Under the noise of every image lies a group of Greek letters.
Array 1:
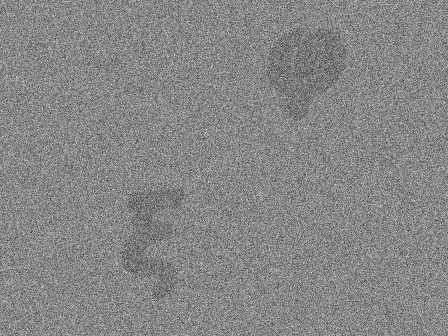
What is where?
top right: phi; bottom left: xi
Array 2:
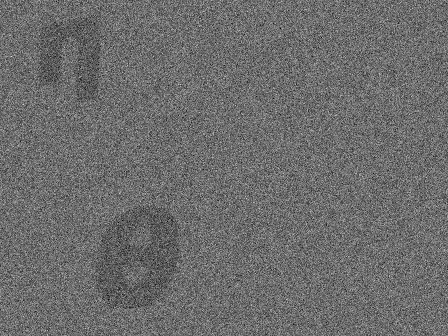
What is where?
top left: eta; bottom left: theta
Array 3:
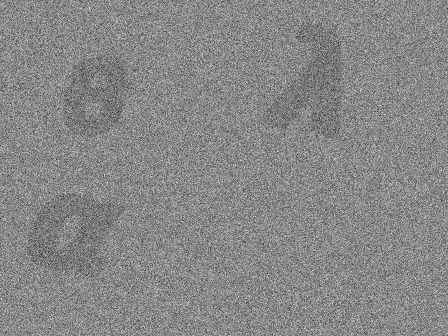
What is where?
top left: theta; top right: lambda; bottom left: alpha
